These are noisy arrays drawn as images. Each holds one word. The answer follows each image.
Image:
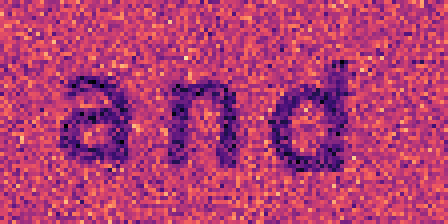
and
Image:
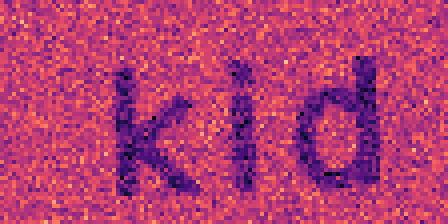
kid
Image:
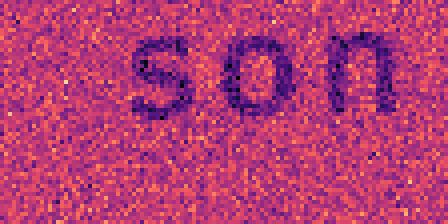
son
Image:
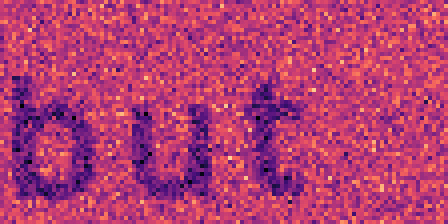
but
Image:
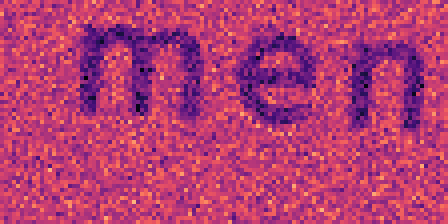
men
